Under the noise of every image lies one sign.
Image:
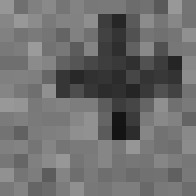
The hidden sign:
plus sign
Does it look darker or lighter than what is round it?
darker
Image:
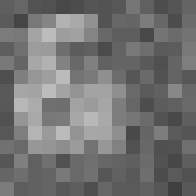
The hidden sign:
ampersand
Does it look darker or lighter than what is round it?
lighter
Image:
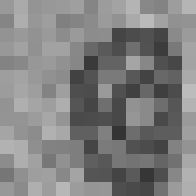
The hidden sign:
at sign
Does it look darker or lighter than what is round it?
darker
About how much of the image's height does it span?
nearly all
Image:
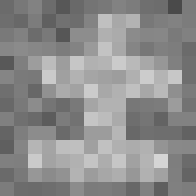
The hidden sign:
plus-minus sign
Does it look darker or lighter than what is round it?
lighter
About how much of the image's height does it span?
nearly all
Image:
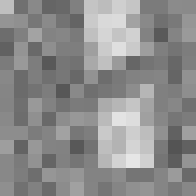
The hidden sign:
colon
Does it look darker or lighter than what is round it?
lighter
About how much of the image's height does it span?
nearly all
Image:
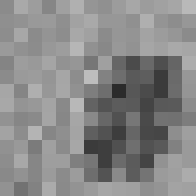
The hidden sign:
hash sign
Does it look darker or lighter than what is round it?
darker
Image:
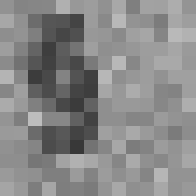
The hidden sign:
section sign
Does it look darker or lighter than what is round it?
darker
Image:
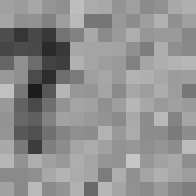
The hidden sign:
question mark
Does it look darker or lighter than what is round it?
darker
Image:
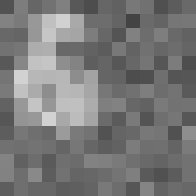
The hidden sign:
ampersand
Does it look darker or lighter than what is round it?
lighter
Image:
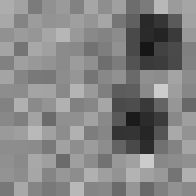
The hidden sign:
colon
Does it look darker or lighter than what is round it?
darker
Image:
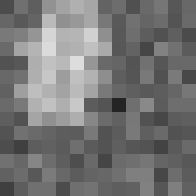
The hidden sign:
hash sign
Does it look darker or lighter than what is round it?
lighter
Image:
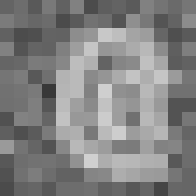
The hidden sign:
at sign
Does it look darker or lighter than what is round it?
lighter
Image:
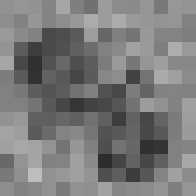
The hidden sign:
percent sign
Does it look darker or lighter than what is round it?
darker
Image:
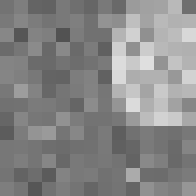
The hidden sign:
at sign
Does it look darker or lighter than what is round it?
lighter
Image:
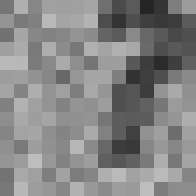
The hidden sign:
question mark
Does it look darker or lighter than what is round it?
darker
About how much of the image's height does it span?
nearly all
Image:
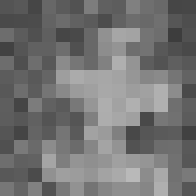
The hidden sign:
plus-minus sign
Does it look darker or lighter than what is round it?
lighter
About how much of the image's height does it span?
nearly all
